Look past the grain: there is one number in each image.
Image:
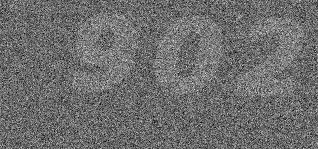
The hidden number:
902
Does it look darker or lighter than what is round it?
lighter
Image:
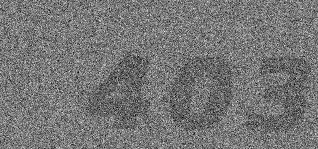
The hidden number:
403
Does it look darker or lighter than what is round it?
darker
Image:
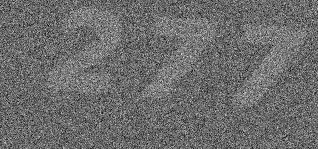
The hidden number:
277
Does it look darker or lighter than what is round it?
lighter
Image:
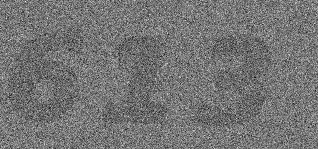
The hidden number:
613
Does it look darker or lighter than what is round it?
darker
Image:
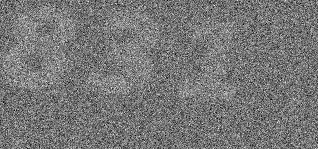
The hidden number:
831
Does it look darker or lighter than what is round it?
lighter
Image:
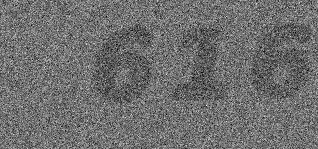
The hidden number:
616
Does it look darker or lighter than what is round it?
darker
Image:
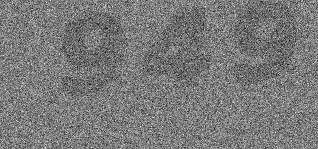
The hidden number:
949
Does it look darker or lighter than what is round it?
darker
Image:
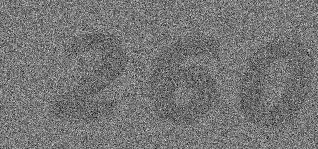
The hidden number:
260
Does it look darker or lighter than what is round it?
darker
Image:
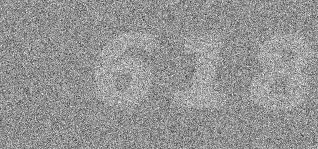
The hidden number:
618
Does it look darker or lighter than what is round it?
lighter
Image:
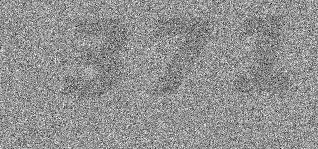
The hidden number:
371
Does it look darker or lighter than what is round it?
darker
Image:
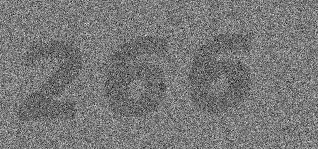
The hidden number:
266
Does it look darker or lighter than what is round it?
darker
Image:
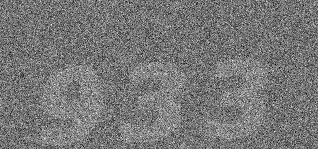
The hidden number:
933
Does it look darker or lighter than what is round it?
lighter
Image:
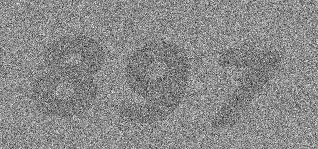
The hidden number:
897
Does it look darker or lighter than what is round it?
darker
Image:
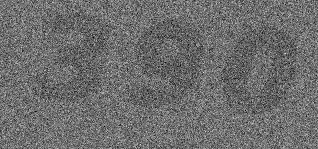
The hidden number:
390
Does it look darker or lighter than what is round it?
darker
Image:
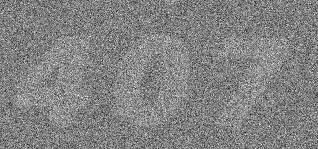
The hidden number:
407
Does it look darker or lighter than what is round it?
lighter
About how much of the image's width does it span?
nearly all
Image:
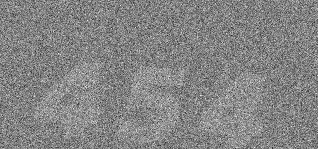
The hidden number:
454
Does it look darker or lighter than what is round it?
lighter
